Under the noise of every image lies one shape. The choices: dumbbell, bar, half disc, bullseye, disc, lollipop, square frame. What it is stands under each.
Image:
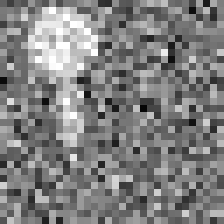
lollipop
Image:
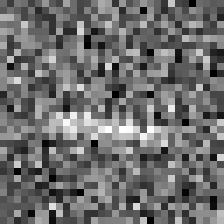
bar
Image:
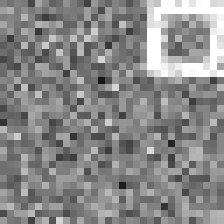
square frame
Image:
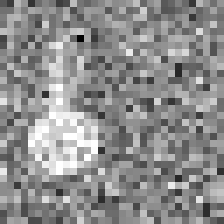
lollipop
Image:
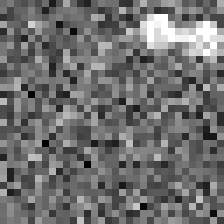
dumbbell
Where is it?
top right
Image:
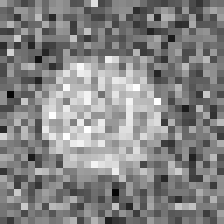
disc
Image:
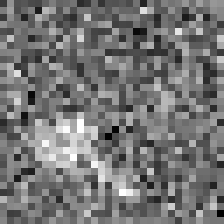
lollipop
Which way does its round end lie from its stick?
up and left
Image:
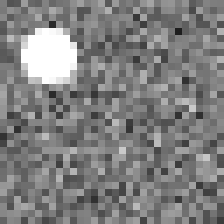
disc
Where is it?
top left
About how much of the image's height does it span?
a quarter
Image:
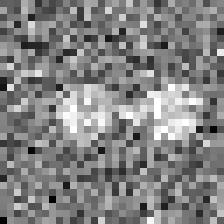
dumbbell
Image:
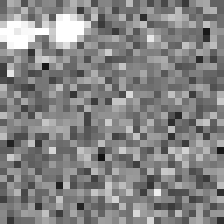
dumbbell
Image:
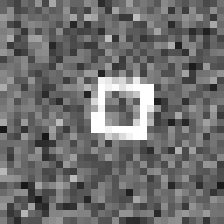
square frame
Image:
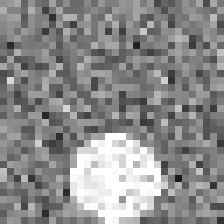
disc
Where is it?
bottom middle
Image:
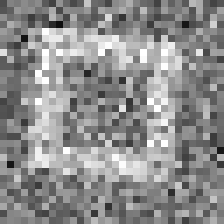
square frame
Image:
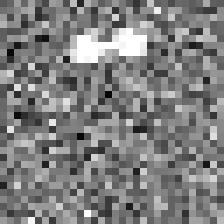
dumbbell
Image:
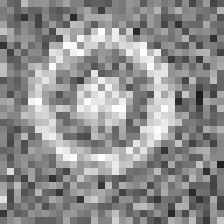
bullseye
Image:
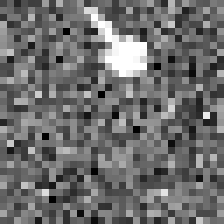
lollipop
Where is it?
top middle
